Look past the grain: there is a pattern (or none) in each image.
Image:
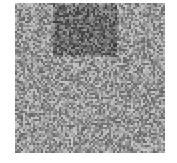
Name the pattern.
one block
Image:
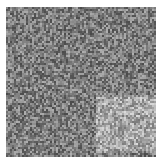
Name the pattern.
one block
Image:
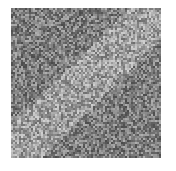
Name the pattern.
a diagonal band
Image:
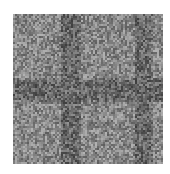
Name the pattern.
bands of rows crossing bands of columns
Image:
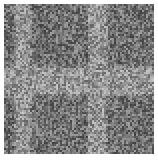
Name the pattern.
bands of rows crossing bands of columns
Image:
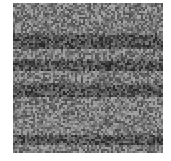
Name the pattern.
bands of rows
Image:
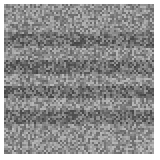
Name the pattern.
bands of rows
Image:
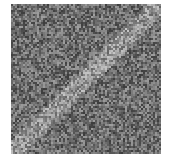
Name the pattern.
a diagonal band
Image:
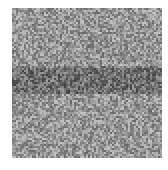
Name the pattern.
one band of rows
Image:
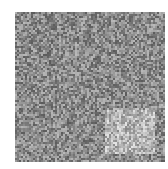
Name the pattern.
one block
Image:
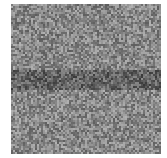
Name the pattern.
one band of rows
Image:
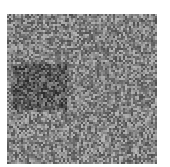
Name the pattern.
one block
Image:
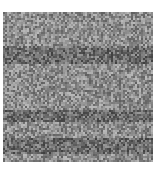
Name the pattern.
bands of rows
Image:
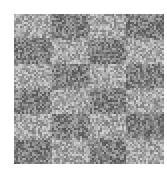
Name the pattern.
a checkerboard
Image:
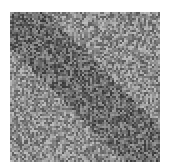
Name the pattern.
a diagonal band
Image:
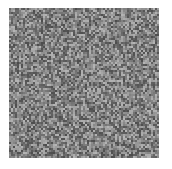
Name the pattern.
only noise
